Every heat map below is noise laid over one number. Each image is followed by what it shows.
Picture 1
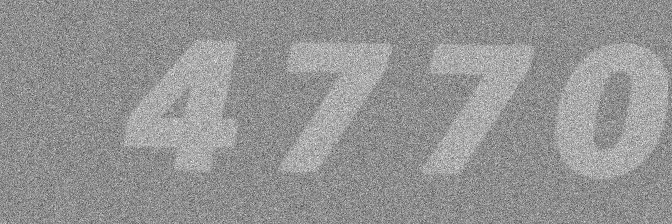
4770
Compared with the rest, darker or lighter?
lighter
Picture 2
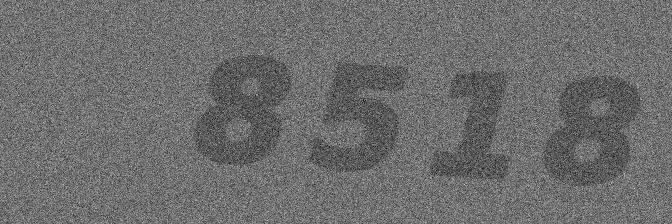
8518
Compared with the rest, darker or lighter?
darker
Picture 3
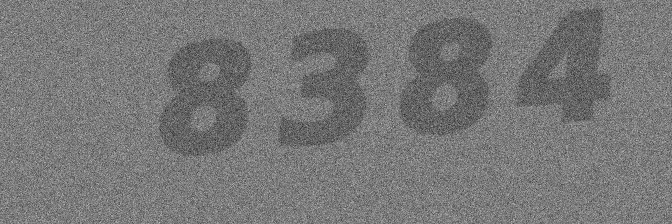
8384
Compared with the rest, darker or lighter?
darker
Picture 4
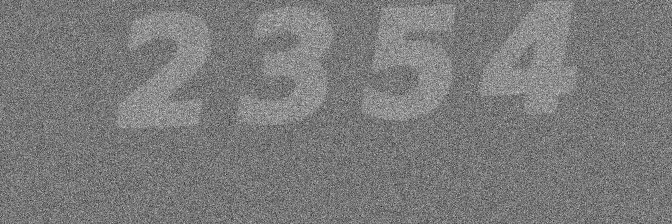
2354
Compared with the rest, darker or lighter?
lighter
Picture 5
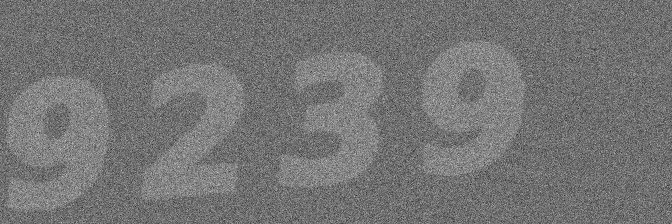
9239
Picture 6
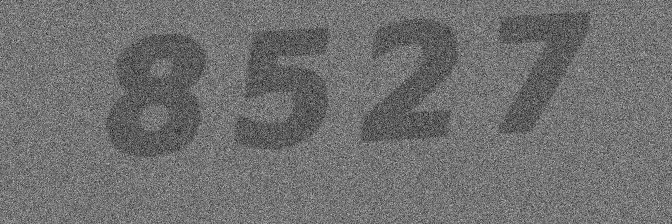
8527
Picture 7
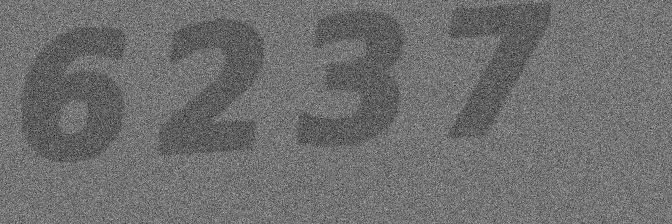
6237
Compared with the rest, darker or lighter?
darker
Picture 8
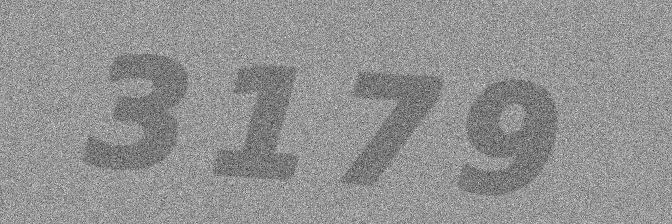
3179
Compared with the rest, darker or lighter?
darker
